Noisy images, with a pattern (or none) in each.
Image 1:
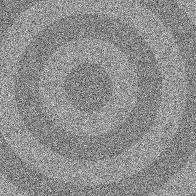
rings round one point
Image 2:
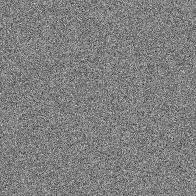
only noise
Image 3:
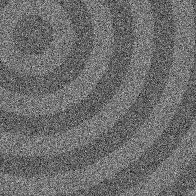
rings round one point
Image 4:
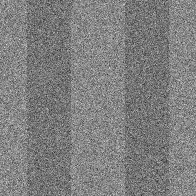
vertical stripes
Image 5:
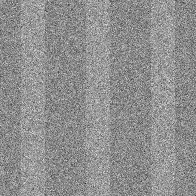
vertical stripes
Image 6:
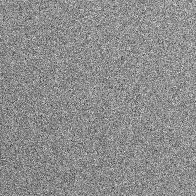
a smooth slope
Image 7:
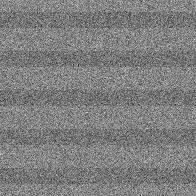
horizontal stripes
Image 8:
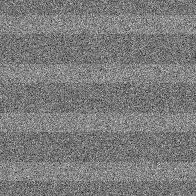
horizontal stripes
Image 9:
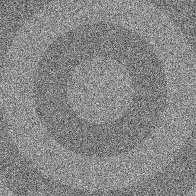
rings round one point
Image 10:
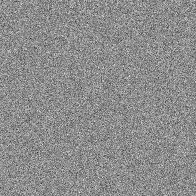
only noise
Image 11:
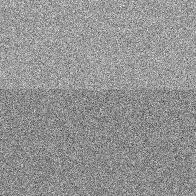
a sharp edge
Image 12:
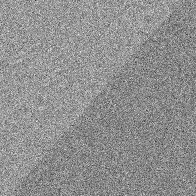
a sharp edge
